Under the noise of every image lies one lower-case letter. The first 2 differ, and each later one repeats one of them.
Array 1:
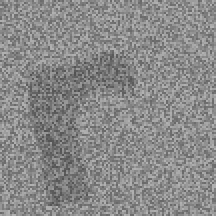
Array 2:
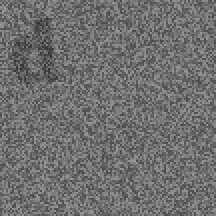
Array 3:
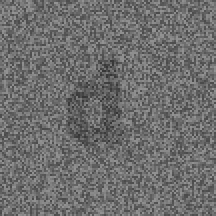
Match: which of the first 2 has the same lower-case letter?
2
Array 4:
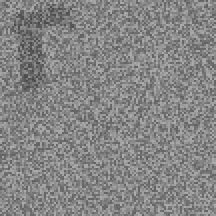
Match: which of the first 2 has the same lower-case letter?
1
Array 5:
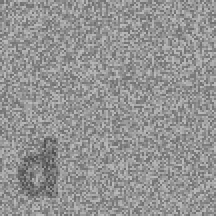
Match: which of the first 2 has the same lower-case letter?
2
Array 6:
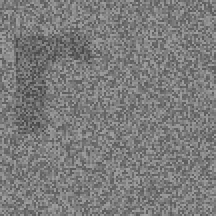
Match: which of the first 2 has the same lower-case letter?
1
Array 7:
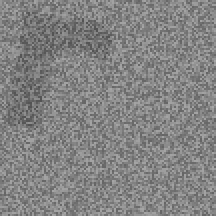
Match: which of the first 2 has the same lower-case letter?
1
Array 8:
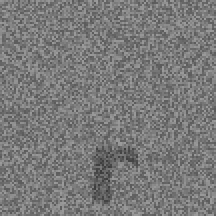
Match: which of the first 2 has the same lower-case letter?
1
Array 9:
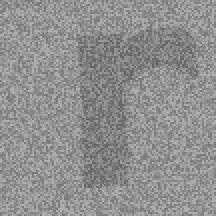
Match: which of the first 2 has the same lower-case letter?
1
